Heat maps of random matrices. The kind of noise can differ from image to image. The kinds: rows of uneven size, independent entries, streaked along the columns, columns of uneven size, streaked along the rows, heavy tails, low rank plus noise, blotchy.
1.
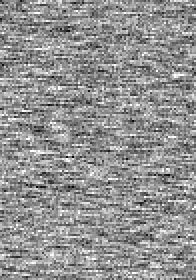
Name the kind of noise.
streaked along the rows
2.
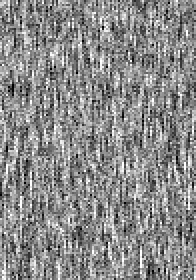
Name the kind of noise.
streaked along the columns
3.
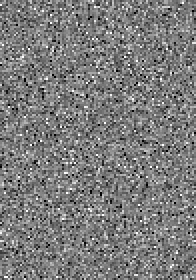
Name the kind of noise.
heavy tails
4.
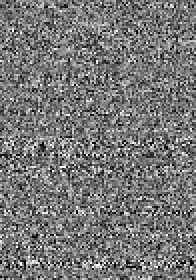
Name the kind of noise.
rows of uneven size
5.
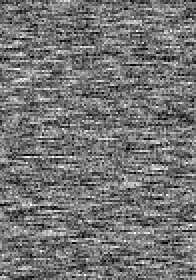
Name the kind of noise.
streaked along the rows
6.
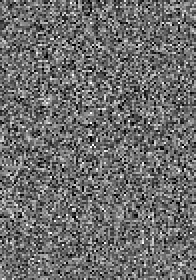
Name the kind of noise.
low rank plus noise
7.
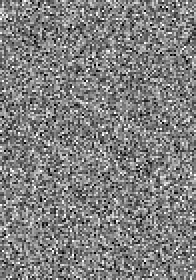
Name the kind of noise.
independent entries
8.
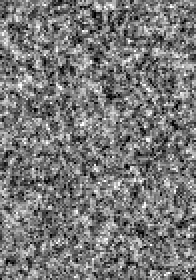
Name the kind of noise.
blotchy
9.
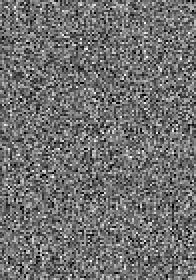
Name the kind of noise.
low rank plus noise
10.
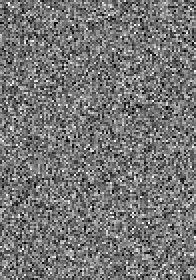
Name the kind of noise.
independent entries
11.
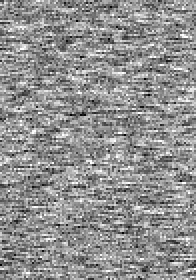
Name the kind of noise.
streaked along the rows
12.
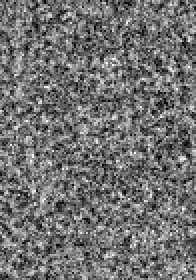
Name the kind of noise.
blotchy
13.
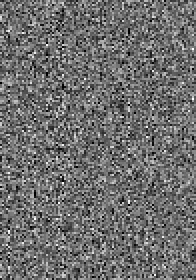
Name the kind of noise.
columns of uneven size
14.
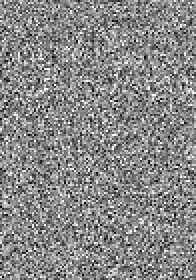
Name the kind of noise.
low rank plus noise
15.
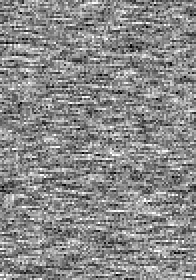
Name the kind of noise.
streaked along the rows
